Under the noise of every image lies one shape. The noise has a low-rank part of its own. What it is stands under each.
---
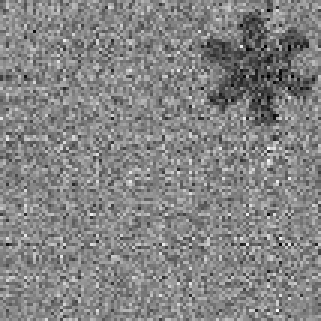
dark asterisk, top right
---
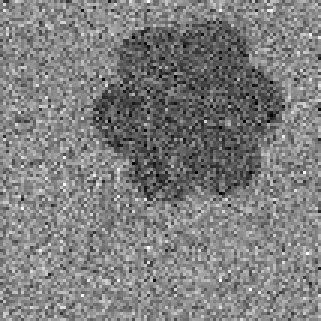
dark flower
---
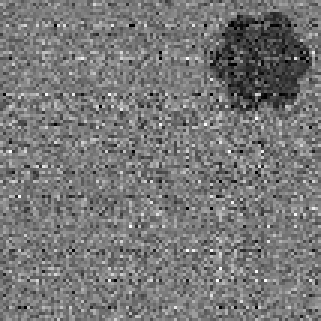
dark flower, top right
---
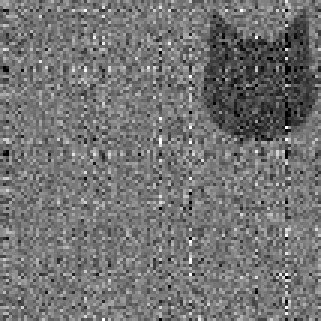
dark cat's head, top right
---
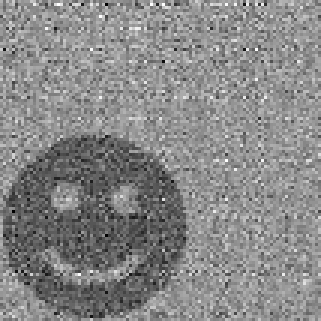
dark smiling face
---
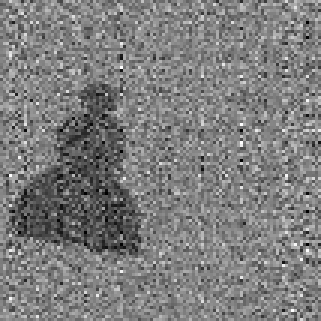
dark chess pawn
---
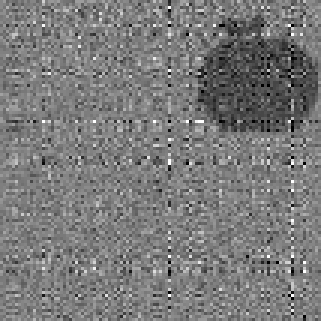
dark apple, top right
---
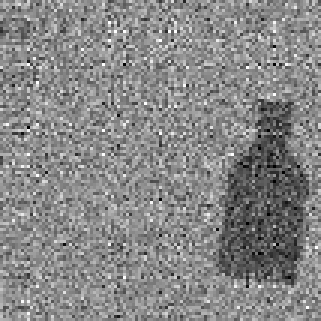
dark bottle
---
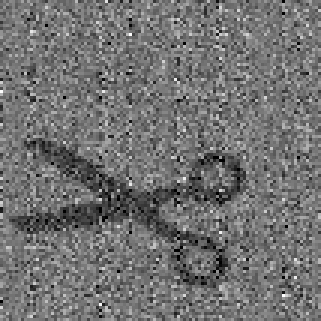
dark pair of scissors
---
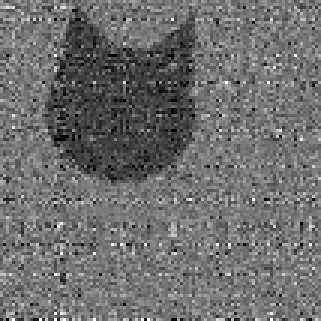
dark cat's head
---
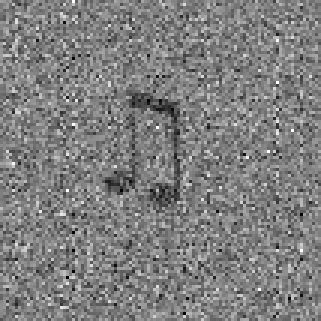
dark pair of musical notes, centre
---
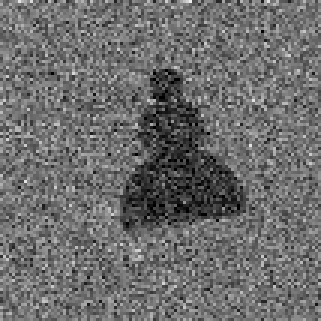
dark chess pawn
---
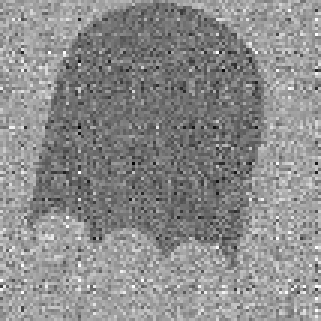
dark ghost
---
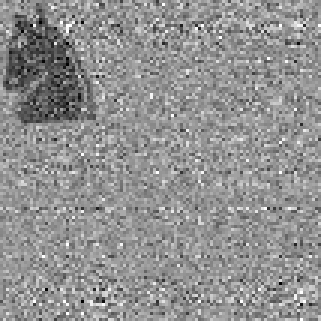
dark chess knight, top left
